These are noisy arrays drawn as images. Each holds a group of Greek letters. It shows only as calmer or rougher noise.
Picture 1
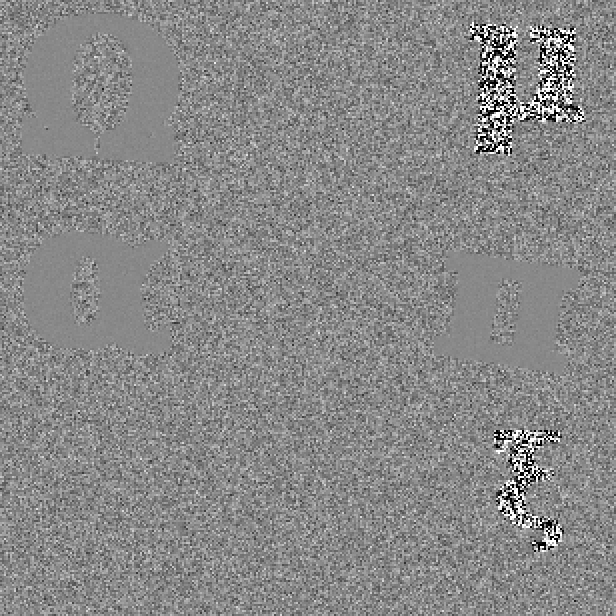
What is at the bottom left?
nothing
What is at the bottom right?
xi
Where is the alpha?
middle left
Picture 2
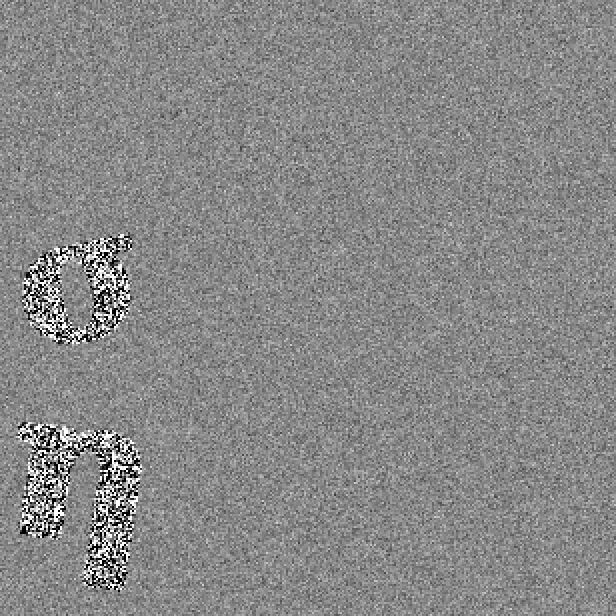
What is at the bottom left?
eta
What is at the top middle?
nothing
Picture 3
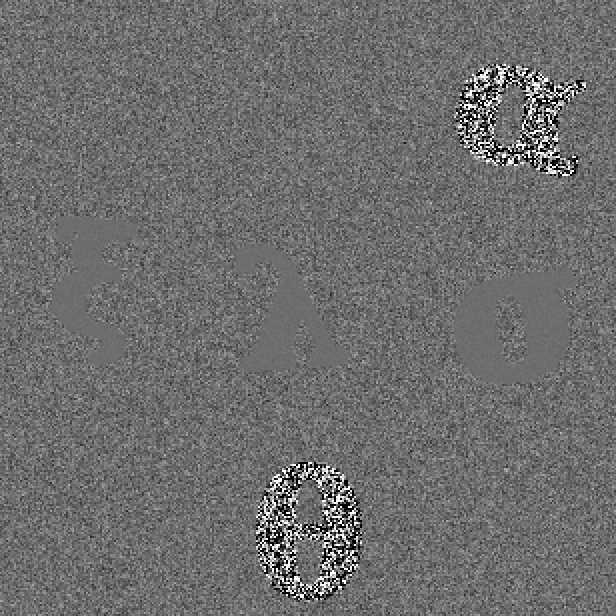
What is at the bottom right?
nothing
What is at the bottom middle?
theta
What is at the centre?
lambda
